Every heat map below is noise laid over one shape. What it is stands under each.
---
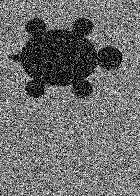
turtle
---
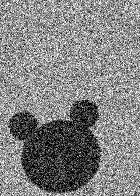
bear's head
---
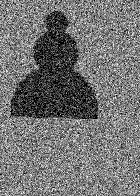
chess pawn
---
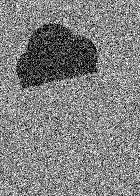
cloud
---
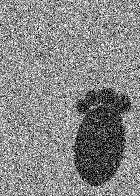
footprint
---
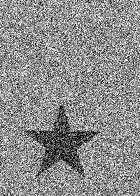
star
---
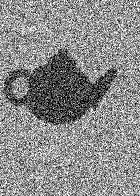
teapot
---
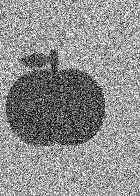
apple
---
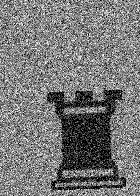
chess rook
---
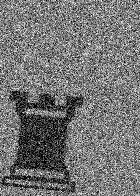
chess rook
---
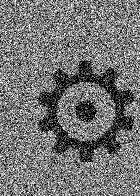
gear
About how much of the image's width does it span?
two thirds
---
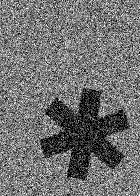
asterisk
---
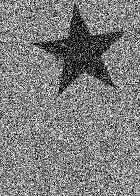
star
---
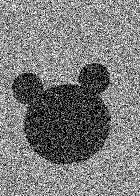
bear's head
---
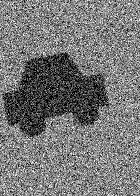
car
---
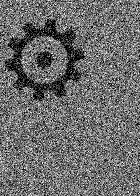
gear
